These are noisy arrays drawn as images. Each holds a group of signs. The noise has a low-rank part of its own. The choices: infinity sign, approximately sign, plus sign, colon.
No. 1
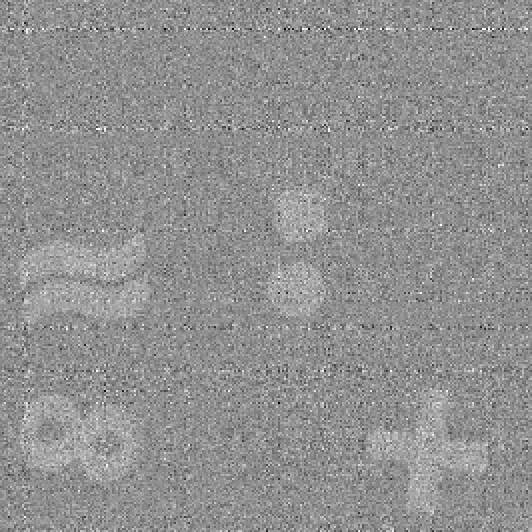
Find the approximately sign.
middle left
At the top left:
nothing
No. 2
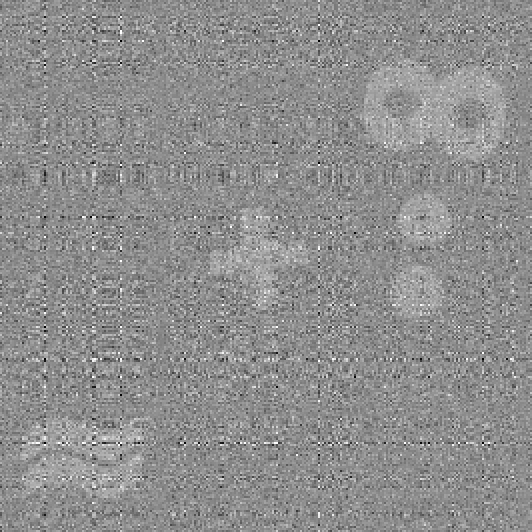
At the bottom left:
approximately sign
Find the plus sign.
centre
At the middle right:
colon
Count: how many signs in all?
4
